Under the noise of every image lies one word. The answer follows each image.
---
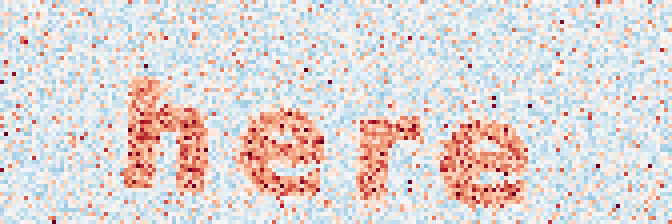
here
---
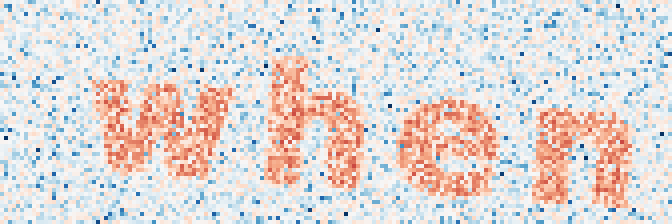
when
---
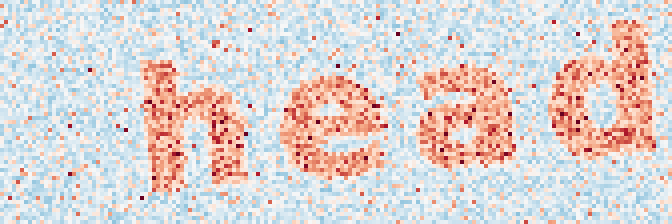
head
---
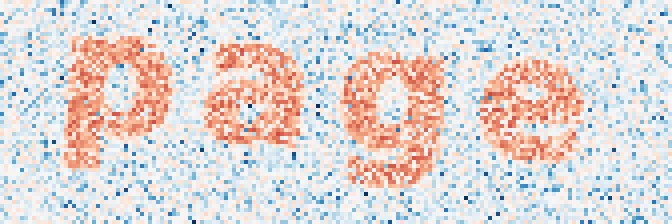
page
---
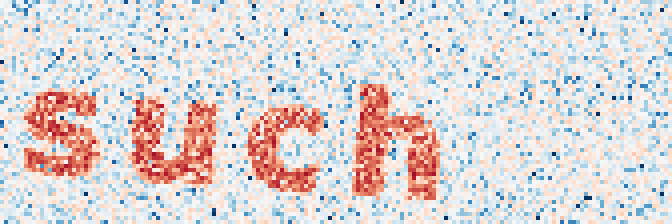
such
